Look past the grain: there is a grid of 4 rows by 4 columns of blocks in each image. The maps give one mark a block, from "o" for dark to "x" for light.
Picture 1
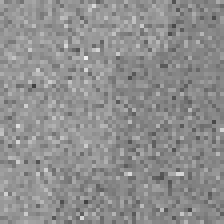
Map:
xxxo
xxoo
xxoo
xooo
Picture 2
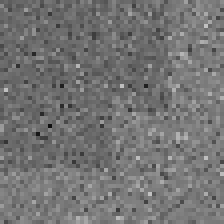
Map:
ooox
ooox
ooxx
xxxx
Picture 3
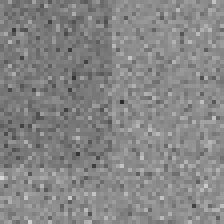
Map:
ooxx
ooxx
ooxx
xxxx
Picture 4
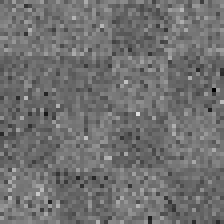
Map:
xxox
ooxo
oxox
xoxo
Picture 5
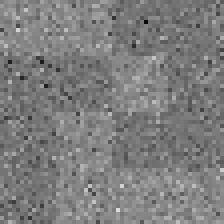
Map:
xxoo
ooxo
oxoo
oxxx
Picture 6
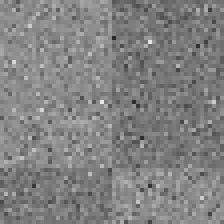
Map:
xxoo
xxoo
xxoo
ooxx
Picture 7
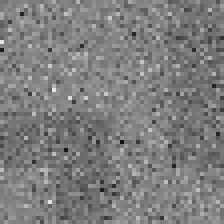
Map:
xxxo
xxxo
ooxo
xoxx
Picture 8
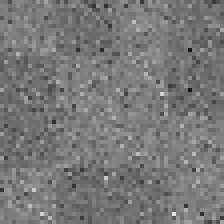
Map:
xoxo
oxxo
oxxx
xoox
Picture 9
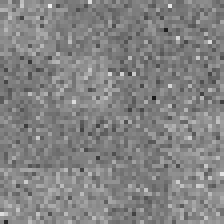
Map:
xooo
oxoo
ooox
xxox
